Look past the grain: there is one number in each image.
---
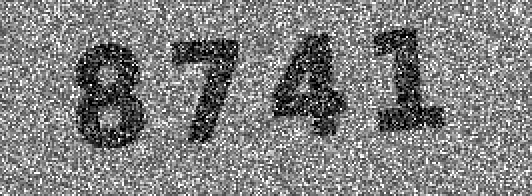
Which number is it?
8741
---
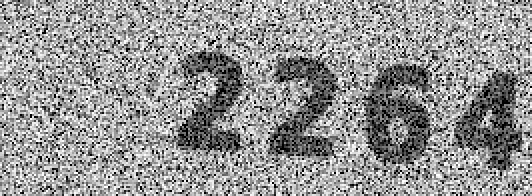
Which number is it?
2264
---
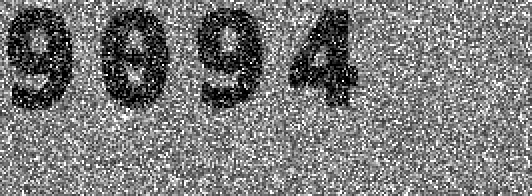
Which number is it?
9094
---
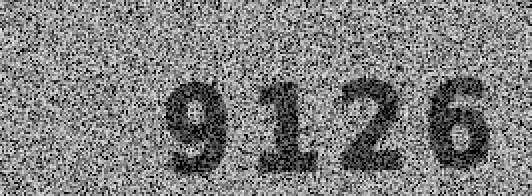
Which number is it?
9126
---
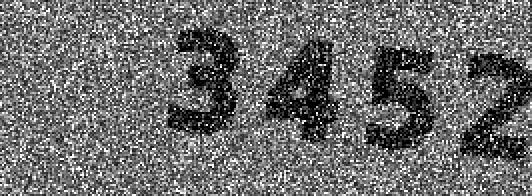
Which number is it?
3452
